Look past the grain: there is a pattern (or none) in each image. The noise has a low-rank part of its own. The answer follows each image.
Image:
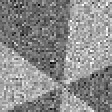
spokes from one point
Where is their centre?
bottom middle
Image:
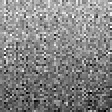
a smooth slope
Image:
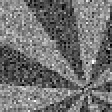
spokes from one point
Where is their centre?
bottom right
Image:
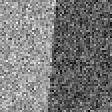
a sharp edge
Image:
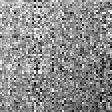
a smooth slope
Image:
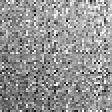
a smooth slope
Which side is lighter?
top right
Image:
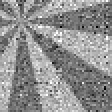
spokes from one point
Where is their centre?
top left
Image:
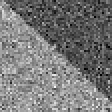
a sharp edge
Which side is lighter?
bottom left
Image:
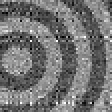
rings round one point
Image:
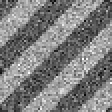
diagonal stripes
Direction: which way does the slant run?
bottom left to top right
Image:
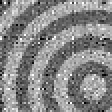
rings round one point
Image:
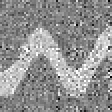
a wavy band
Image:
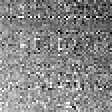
a smooth slope
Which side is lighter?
bottom left
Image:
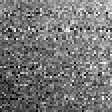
a smooth slope
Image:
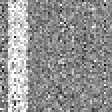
one vertical stripe
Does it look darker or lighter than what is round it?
lighter
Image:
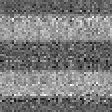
horizontal stripes
